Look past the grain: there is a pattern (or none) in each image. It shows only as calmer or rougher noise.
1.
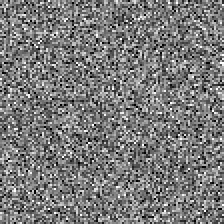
only noise
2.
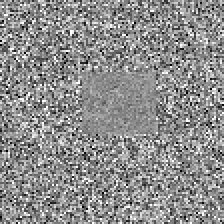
one block
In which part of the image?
centre
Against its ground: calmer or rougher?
calmer
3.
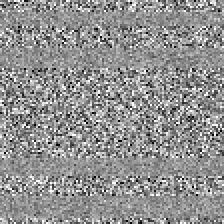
bands of rows
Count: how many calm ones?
4
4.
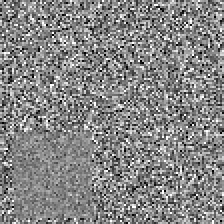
one block
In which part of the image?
bottom left
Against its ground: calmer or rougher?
calmer
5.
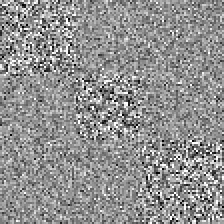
blocks along the diagonal
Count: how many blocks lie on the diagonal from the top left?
3
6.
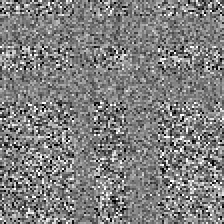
bands of rows crossing bands of columns
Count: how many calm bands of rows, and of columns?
2 and 2
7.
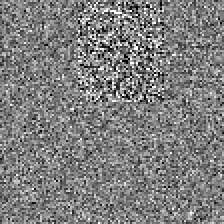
one block
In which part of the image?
top middle
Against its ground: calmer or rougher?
rougher
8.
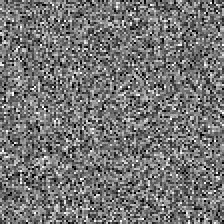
only noise
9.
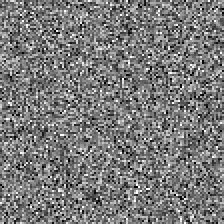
only noise
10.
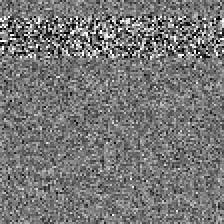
one band of rows
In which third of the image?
top
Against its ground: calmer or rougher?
rougher
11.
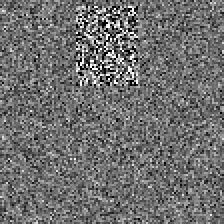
one block
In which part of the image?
top middle
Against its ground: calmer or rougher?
rougher
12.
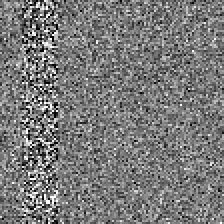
one band of columns
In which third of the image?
left
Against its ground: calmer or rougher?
rougher
